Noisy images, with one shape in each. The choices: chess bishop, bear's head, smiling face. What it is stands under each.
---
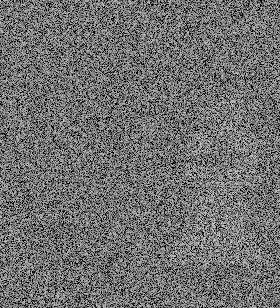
light chess bishop
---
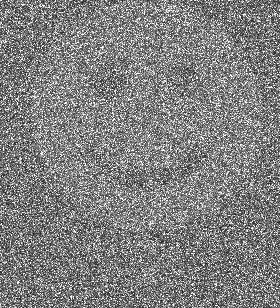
light smiling face
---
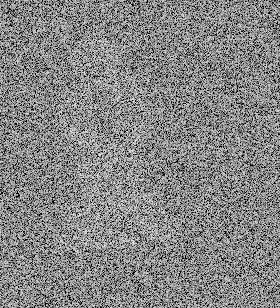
light chess bishop
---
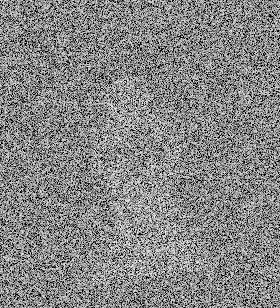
light chess bishop
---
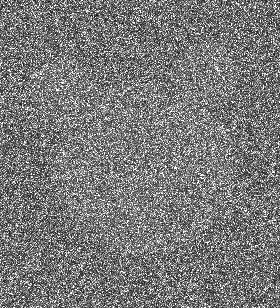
light bear's head
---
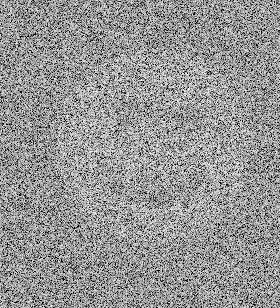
light smiling face
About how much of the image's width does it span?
two thirds
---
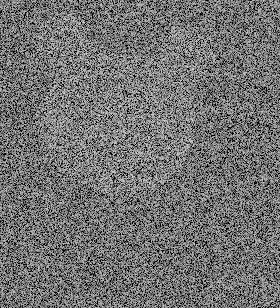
light bear's head
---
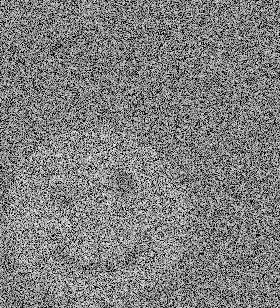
light smiling face
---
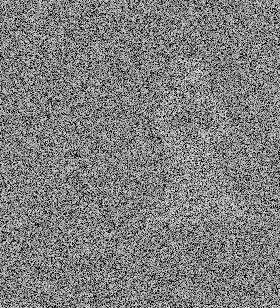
light chess bishop
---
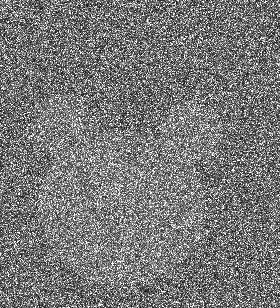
light bear's head
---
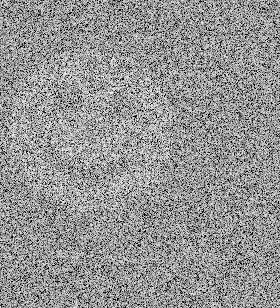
light smiling face
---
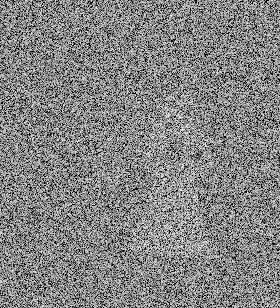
light chess bishop
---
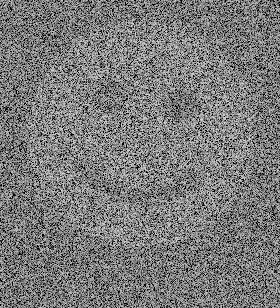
light smiling face
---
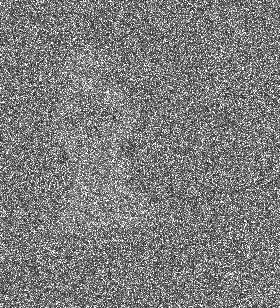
light chess bishop
